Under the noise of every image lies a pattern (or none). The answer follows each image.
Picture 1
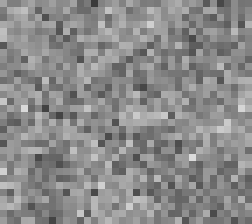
spokes from one point
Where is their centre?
middle left
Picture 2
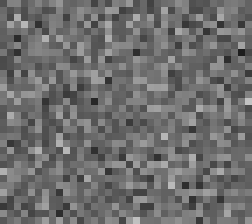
only noise
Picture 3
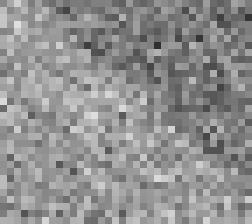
a sharp edge
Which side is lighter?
bottom left
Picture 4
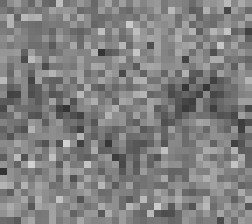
a wavy band
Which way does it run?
left to right
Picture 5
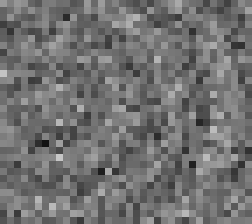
rings round one point
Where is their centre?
middle left
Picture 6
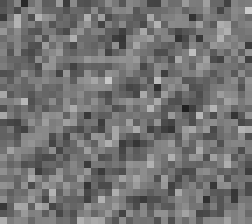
diagonal stripes
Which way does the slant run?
bottom left to top right
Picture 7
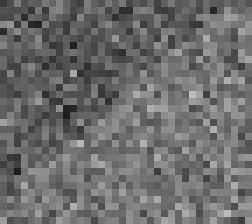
a sharp edge
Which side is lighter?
bottom right
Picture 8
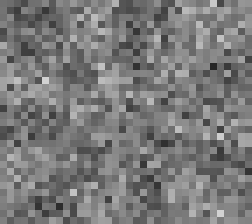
spokes from one point
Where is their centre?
centre
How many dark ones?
7
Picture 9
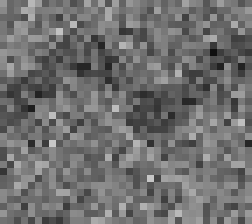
a wavy band
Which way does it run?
left to right
